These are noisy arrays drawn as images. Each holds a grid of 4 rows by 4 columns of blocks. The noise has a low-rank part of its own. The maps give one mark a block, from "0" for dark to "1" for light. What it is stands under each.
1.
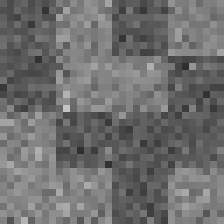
0101
0110
1000
1101
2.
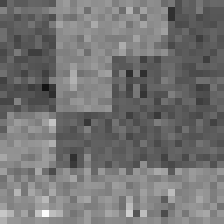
0110
0100
1000
1111
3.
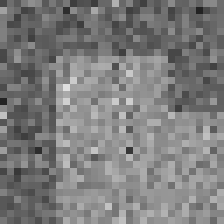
0000
0110
0111
0111
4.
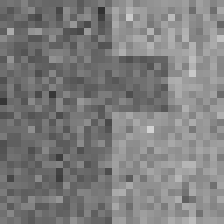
0011
0001
0011
0011
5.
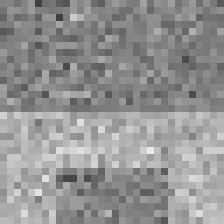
0000
0000
1111
1001
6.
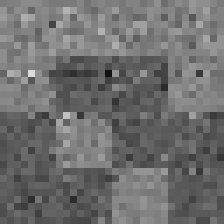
1111
1001
0100
0010
